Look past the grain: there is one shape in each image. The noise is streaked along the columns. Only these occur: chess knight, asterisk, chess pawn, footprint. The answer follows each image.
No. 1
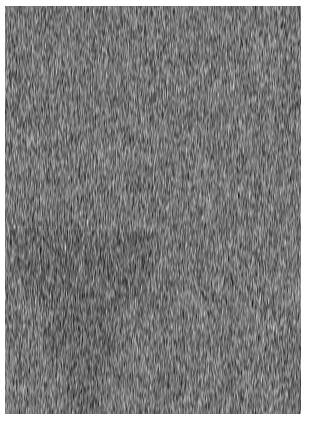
chess pawn
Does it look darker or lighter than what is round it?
darker
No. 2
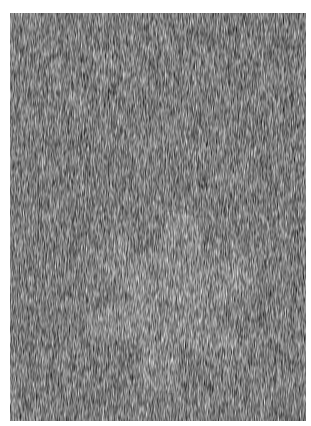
asterisk
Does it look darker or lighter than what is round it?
lighter
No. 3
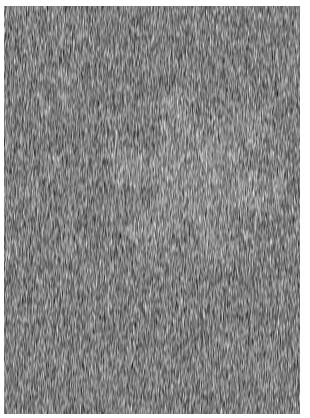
asterisk
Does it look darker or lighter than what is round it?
lighter
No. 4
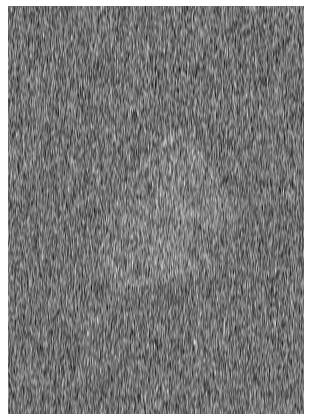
chess knight
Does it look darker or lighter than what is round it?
lighter
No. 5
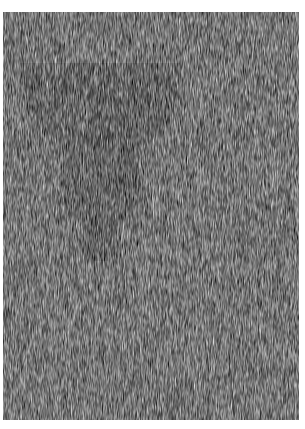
chess pawn
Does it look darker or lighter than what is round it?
darker
